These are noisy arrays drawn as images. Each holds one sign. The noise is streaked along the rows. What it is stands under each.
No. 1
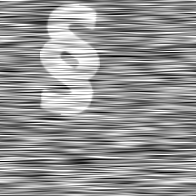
section sign
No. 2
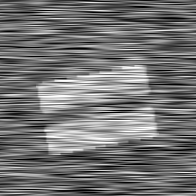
equals sign
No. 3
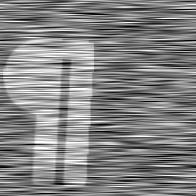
pilcrow
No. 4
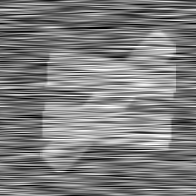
not-equal sign
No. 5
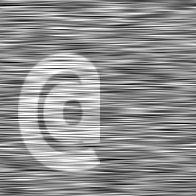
at sign
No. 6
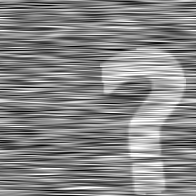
question mark
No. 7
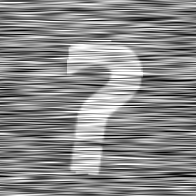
question mark
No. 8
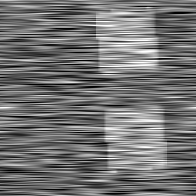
colon
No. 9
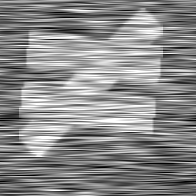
not-equal sign
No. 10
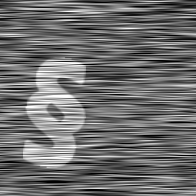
section sign
